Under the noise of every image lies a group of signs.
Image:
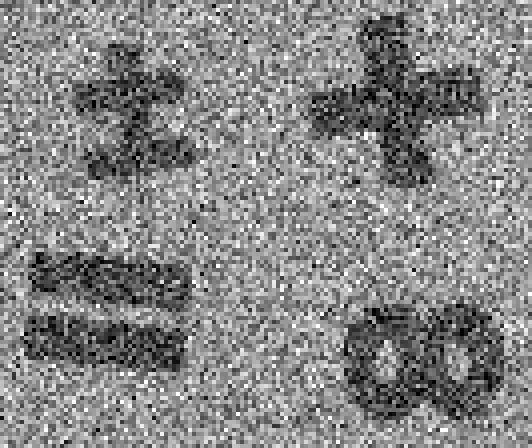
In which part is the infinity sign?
bottom right
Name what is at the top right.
plus sign
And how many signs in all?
4
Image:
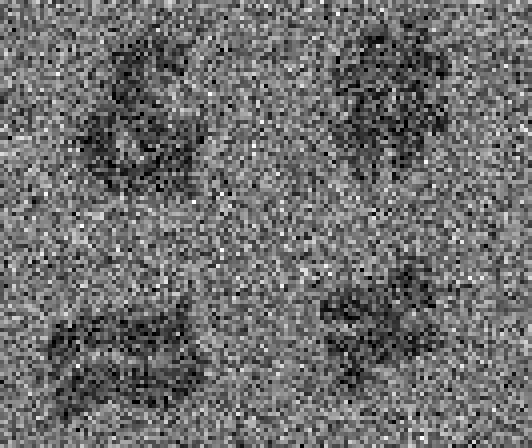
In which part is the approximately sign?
bottom left
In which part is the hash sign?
top right
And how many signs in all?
4
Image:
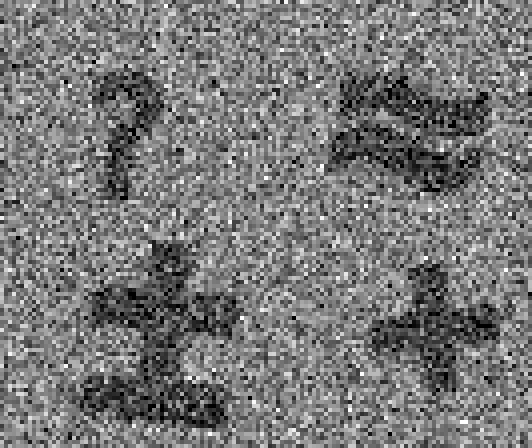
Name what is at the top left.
question mark
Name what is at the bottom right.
plus sign
